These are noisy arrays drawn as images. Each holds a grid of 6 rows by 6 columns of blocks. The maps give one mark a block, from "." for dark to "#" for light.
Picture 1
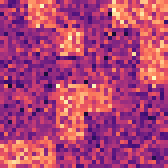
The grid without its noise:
.#..##
..#..#
.....#
..##..
..#...
##....
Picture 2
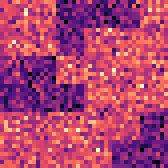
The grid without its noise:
##...#
##.###
..####
...###
#####.
####..
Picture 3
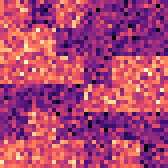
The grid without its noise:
#.#...
##....
###.##
...###
.#....
###.#.
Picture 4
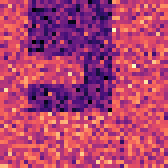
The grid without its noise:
#...##
#...##
###.##
#...##
######
######
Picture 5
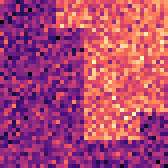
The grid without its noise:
..####
...###
...###
...###
...##.
......
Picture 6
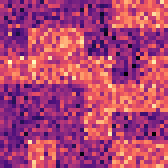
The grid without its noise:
....##
.##...
####.#
...###
...#..
.#..##
